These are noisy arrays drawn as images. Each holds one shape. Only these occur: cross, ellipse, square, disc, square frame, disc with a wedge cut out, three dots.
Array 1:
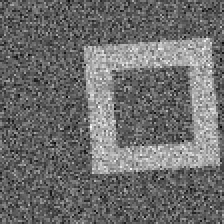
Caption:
light square frame
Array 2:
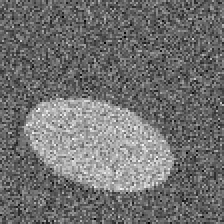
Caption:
light ellipse
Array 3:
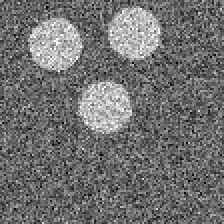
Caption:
light three dots
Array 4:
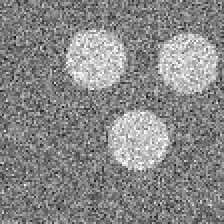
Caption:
light three dots
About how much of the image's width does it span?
two thirds
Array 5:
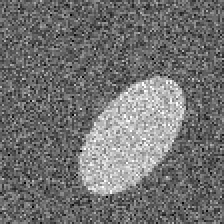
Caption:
light ellipse
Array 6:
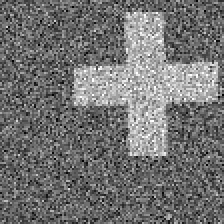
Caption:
light cross
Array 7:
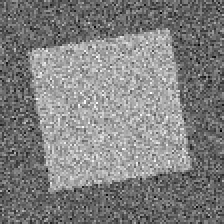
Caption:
light square
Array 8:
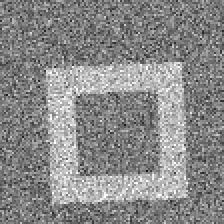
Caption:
light square frame
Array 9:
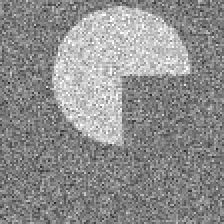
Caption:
light disc with a wedge cut out
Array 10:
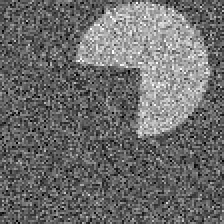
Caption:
light disc with a wedge cut out
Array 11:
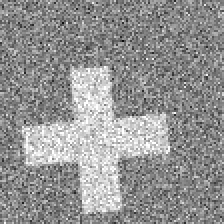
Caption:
light cross
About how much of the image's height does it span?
two thirds
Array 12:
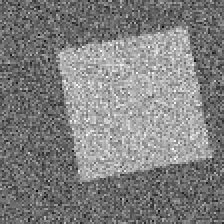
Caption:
light square
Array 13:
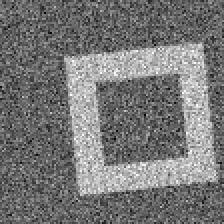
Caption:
light square frame
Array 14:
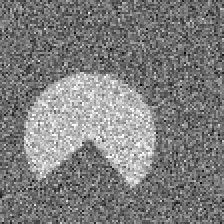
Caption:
light disc with a wedge cut out
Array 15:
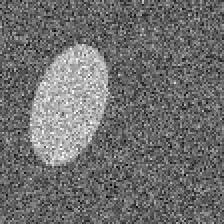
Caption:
light ellipse
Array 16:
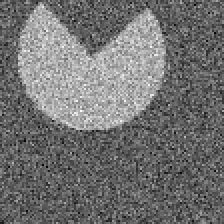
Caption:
light disc with a wedge cut out
